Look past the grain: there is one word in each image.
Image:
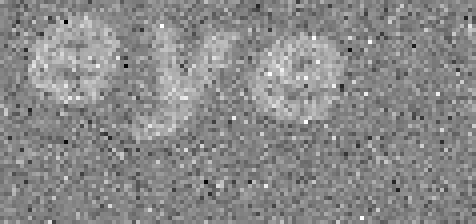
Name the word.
eye
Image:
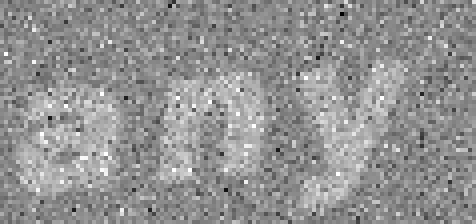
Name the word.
any
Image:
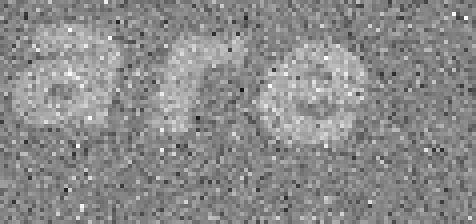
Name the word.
are
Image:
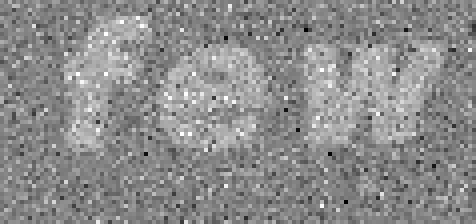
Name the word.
few
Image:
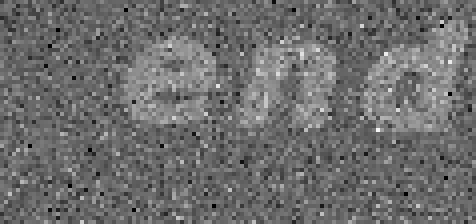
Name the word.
end
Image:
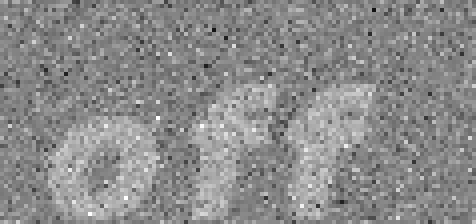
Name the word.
off
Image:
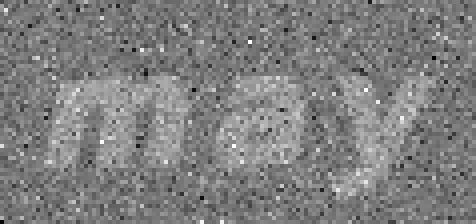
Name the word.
may
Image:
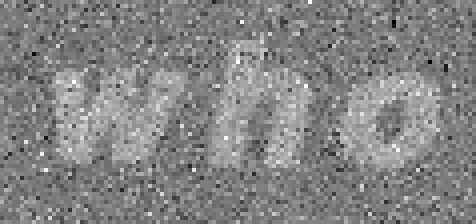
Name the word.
who
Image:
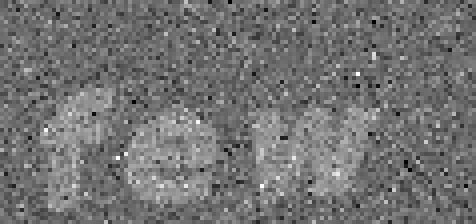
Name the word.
few
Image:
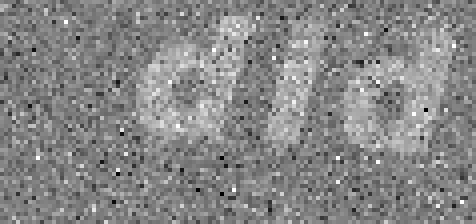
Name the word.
did
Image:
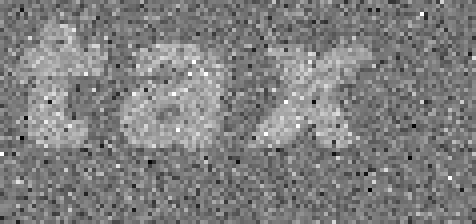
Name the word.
tax
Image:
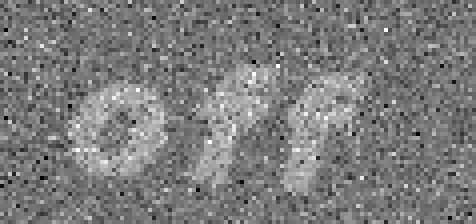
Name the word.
off
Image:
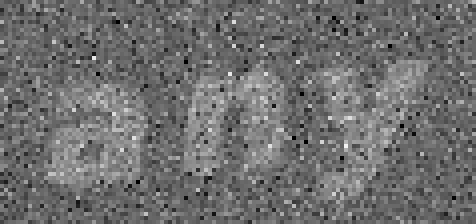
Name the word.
any
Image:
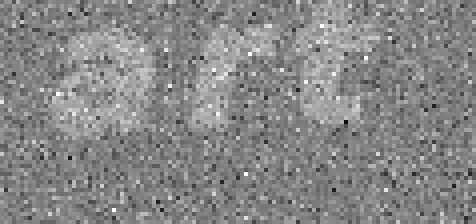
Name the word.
art
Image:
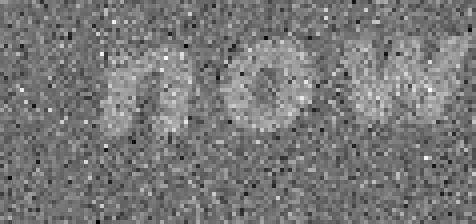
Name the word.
now
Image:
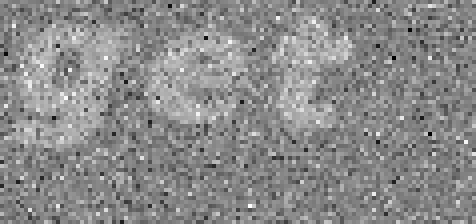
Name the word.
get
